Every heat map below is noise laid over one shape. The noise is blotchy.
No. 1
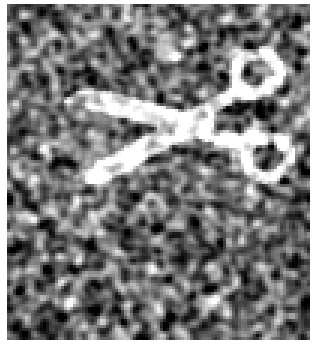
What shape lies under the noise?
pair of scissors
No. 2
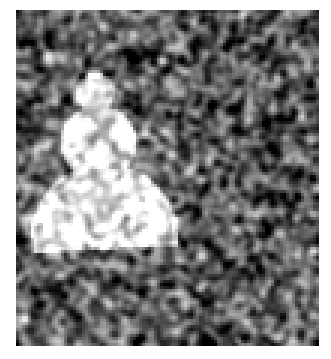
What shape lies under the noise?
chess pawn
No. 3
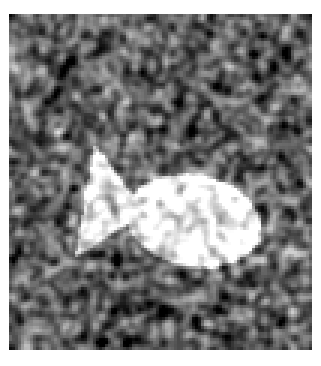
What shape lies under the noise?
fish
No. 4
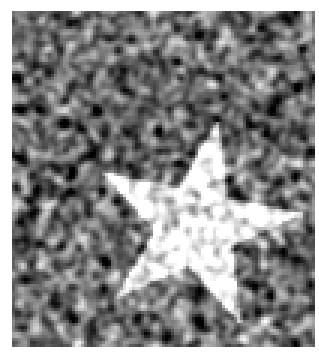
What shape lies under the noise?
star
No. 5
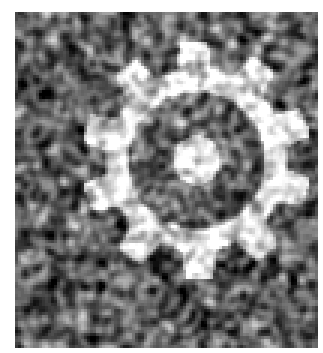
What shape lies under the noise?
gear
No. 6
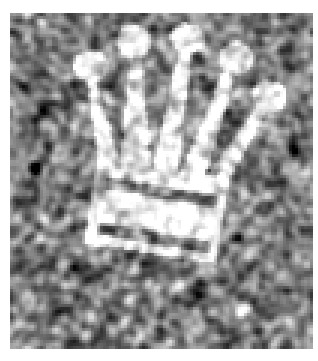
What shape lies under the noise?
chess queen
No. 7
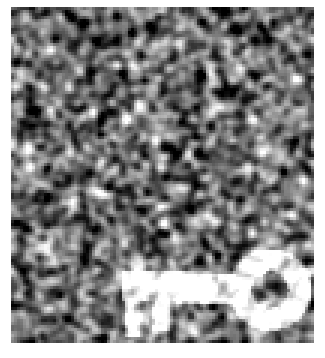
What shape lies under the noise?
key
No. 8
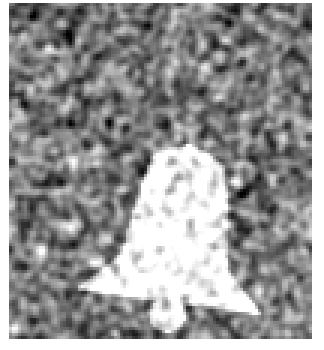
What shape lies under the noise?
bell
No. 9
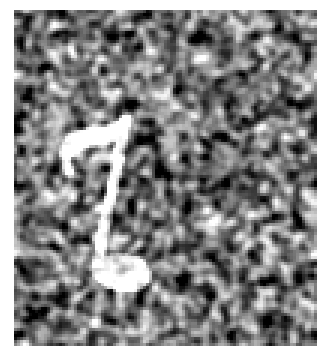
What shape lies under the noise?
musical note
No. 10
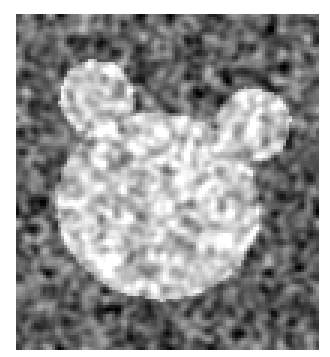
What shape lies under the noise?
bear's head
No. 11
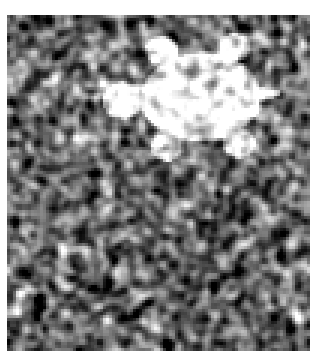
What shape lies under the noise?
turtle
